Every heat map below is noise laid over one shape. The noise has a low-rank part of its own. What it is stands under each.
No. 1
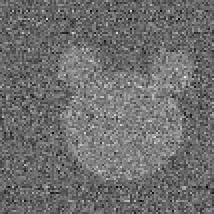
bear's head
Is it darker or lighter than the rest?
lighter
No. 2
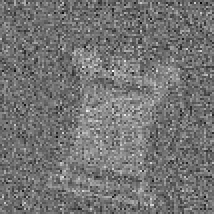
chess rook
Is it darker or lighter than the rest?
lighter
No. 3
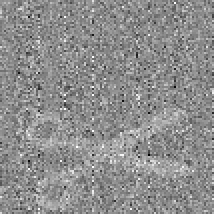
pair of scissors
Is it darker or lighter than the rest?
lighter
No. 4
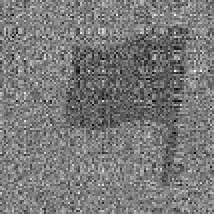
flag
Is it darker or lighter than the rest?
darker
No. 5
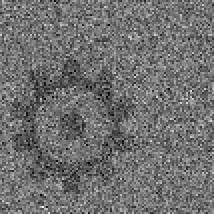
gear
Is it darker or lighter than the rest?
darker
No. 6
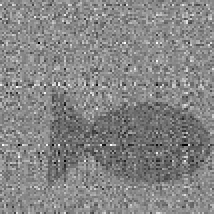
fish
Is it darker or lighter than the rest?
darker
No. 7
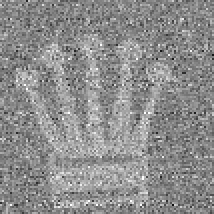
chess queen
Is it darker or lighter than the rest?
lighter
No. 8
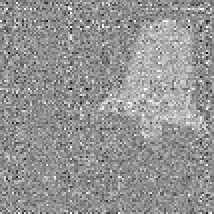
bell
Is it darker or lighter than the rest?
lighter
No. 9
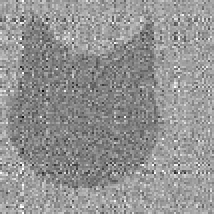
cat's head
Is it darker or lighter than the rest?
darker
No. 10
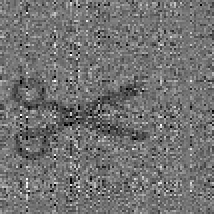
pair of scissors
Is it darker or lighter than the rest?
darker
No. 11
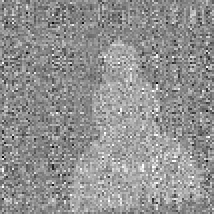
chess pawn
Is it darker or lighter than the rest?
lighter
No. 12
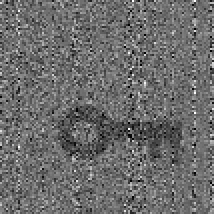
key
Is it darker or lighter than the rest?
darker
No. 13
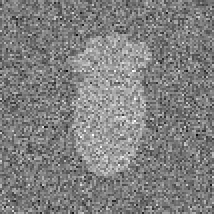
footprint
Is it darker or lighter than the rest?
lighter
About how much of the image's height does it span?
two thirds
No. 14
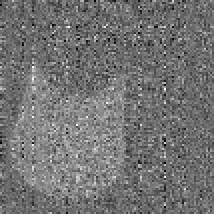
cat's head
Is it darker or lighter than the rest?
lighter
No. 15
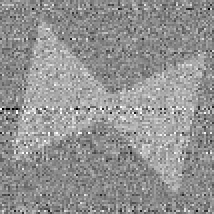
bow tie
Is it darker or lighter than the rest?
lighter
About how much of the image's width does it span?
nearly all
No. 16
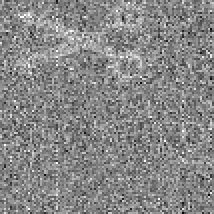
pair of scissors
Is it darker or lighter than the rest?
lighter
